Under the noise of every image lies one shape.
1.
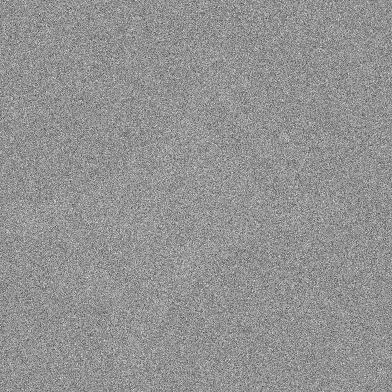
chess rook
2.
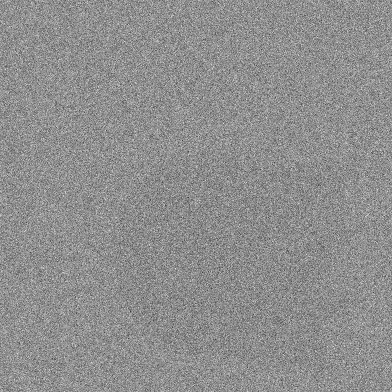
ghost
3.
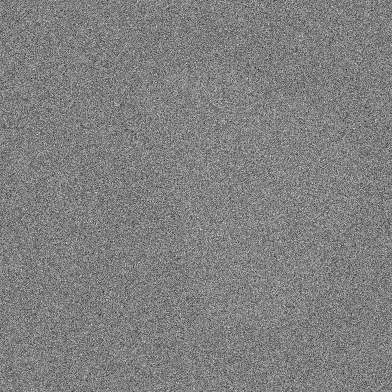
cloud
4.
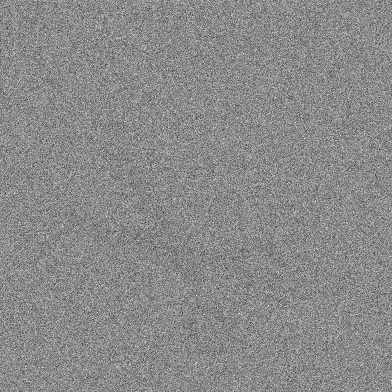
pair of scissors
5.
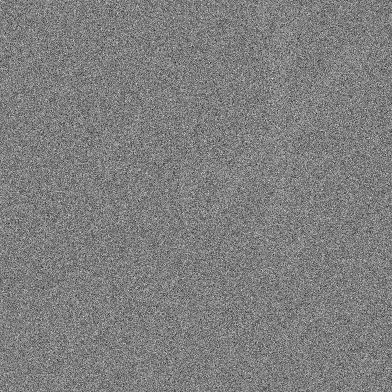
pair of scissors
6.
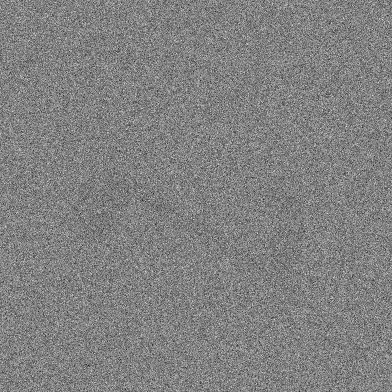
musical note
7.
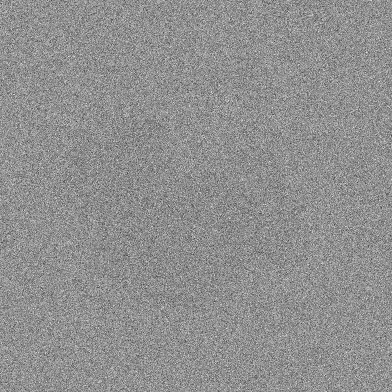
car
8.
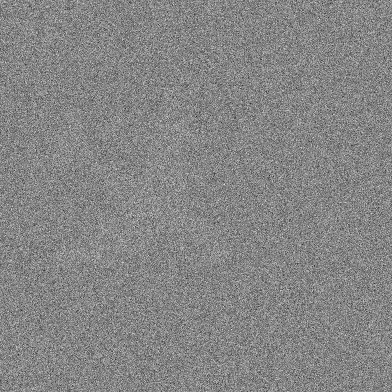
airplane
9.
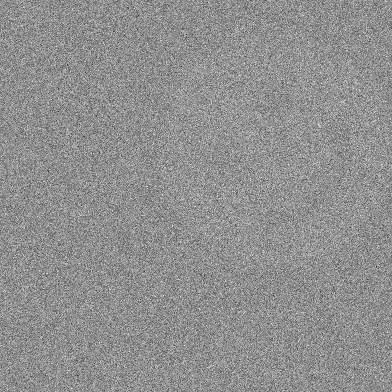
smiling face
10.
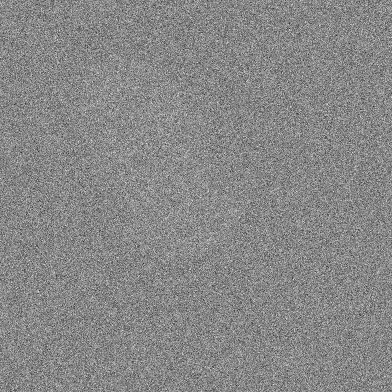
footprint
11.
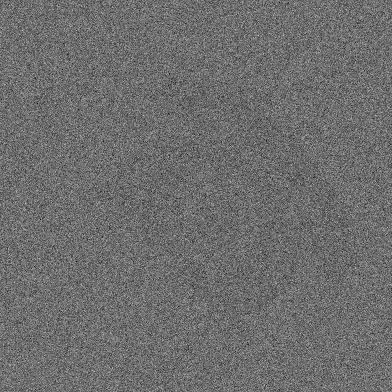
telephone
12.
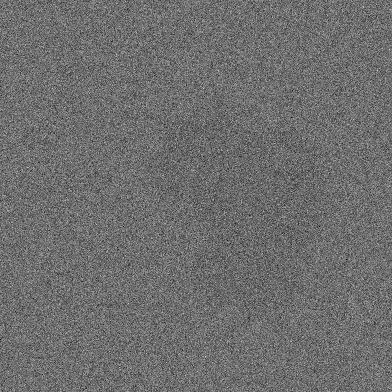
car
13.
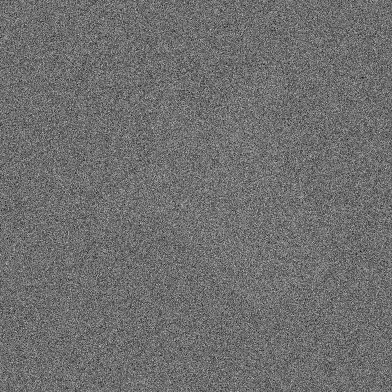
bell
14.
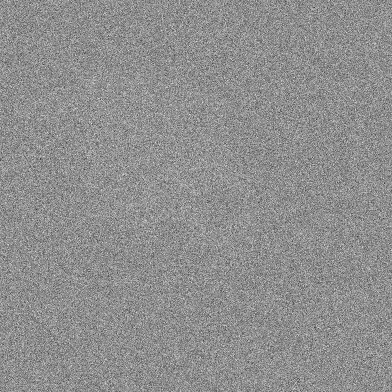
teapot
